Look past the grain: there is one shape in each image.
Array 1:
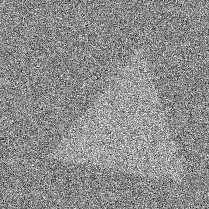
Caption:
light triangle
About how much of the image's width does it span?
two thirds
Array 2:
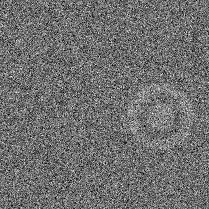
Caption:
light bullseye, middle right
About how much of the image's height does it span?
a third
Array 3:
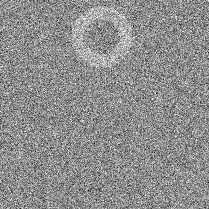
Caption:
light ring, top middle
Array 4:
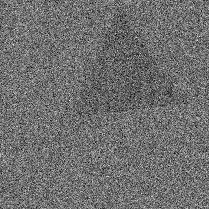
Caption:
dark triangle
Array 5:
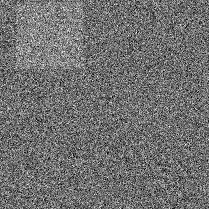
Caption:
light square, top left
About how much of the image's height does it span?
a third
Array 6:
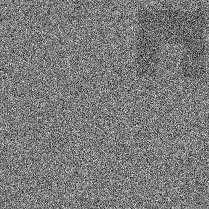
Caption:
dark square with a notch, top right
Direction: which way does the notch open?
down
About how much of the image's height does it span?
a third
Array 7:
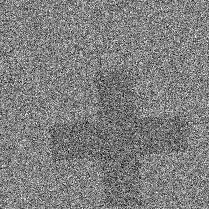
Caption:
dark cross
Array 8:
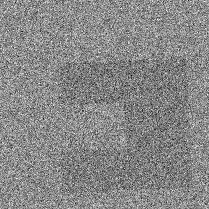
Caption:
dark square with a notch
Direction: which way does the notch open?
left
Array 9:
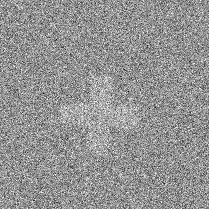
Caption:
light cross, centre
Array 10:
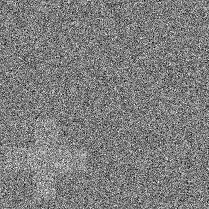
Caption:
light cross, bottom left
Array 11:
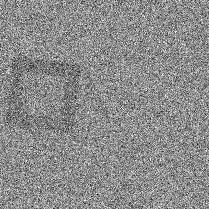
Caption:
dark square frame, middle left
